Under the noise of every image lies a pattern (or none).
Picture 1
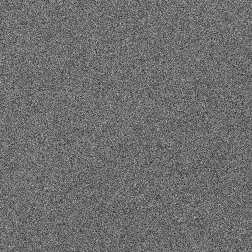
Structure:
a sharp edge
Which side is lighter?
top left
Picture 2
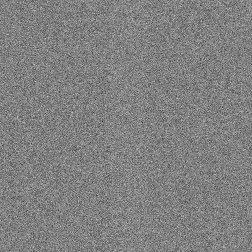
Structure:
one vertical stripe
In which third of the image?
middle
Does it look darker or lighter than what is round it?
lighter
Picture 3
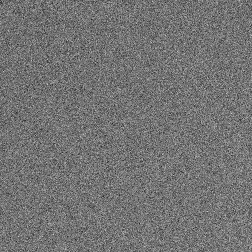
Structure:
a smooth slope
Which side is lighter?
bottom right
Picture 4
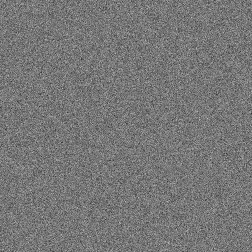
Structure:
only noise
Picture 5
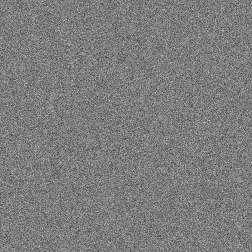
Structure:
only noise
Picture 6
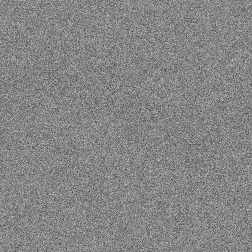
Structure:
a wavy band
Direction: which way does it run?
left to right
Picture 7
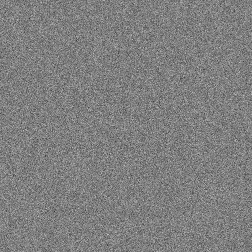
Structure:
only noise
